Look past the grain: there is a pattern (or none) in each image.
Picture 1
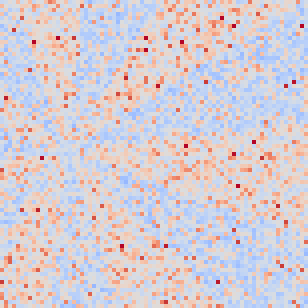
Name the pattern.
spokes from one point
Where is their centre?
middle left
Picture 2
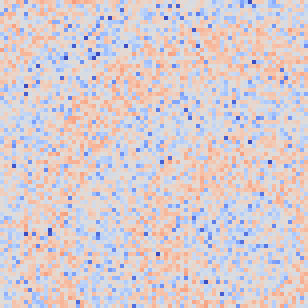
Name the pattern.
rings round one point
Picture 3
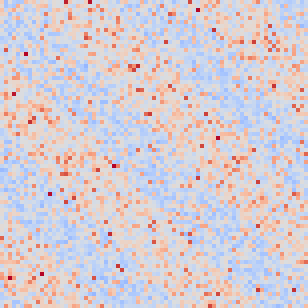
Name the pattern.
diagonal stripes
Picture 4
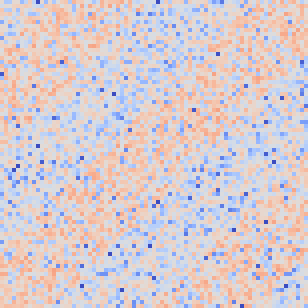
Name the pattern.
diagonal stripes
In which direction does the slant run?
bottom left to top right
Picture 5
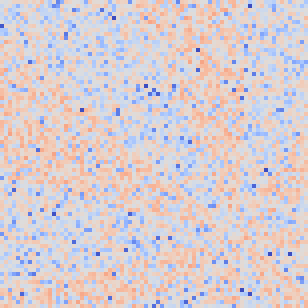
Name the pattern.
spokes from one point
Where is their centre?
bottom right
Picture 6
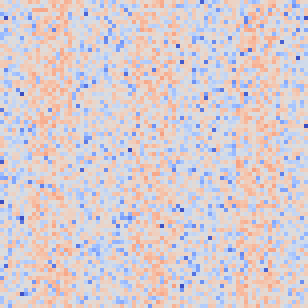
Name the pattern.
vertical stripes
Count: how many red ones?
3
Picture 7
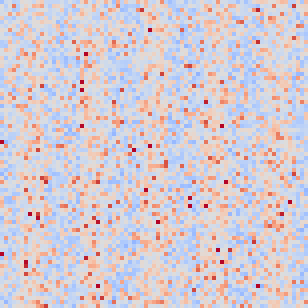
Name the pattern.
vertical stripes
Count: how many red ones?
5
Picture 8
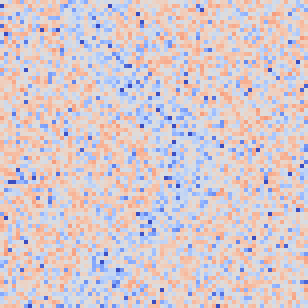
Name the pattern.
a wavy band
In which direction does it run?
top to bottom
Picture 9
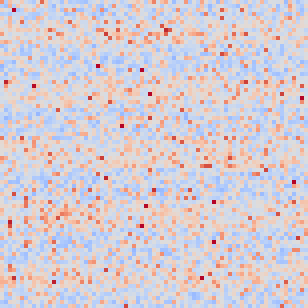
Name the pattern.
horizontal stripes
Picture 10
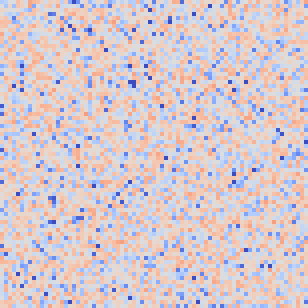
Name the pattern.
only noise
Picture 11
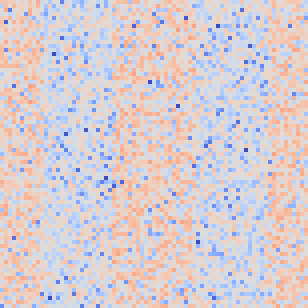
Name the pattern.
vertical stripes
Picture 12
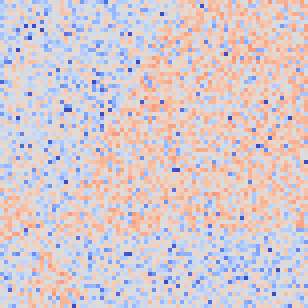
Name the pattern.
spokes from one point
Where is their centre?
bottom left
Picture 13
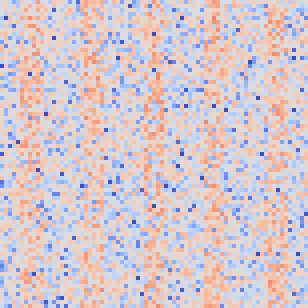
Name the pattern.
vertical stripes
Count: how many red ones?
5
